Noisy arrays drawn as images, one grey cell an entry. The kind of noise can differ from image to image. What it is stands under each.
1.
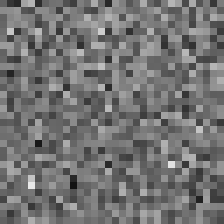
low rank plus noise
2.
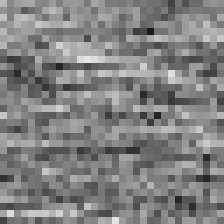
streaked along the rows
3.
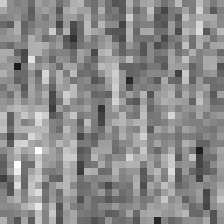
streaked along the columns
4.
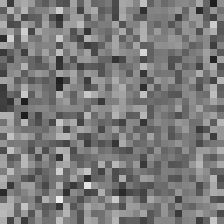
columns of uneven size
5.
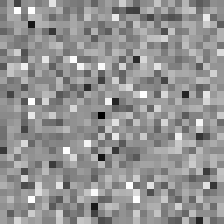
heavy tails
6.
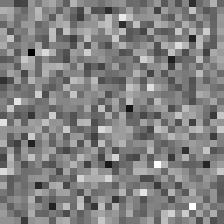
independent entries
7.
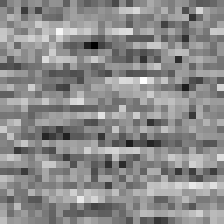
streaked along the rows
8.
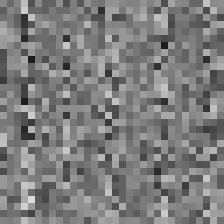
columns of uneven size
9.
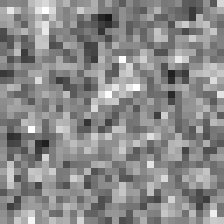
blotchy
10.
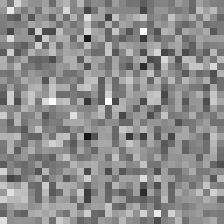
low rank plus noise
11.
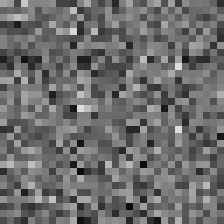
low rank plus noise
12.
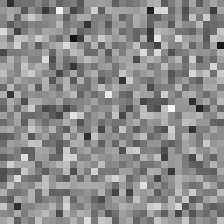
independent entries
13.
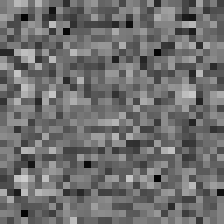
low rank plus noise
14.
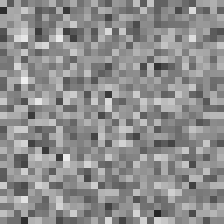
low rank plus noise
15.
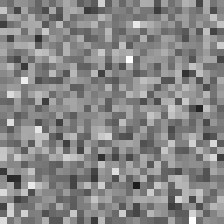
independent entries
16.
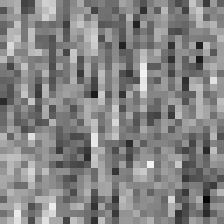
streaked along the columns
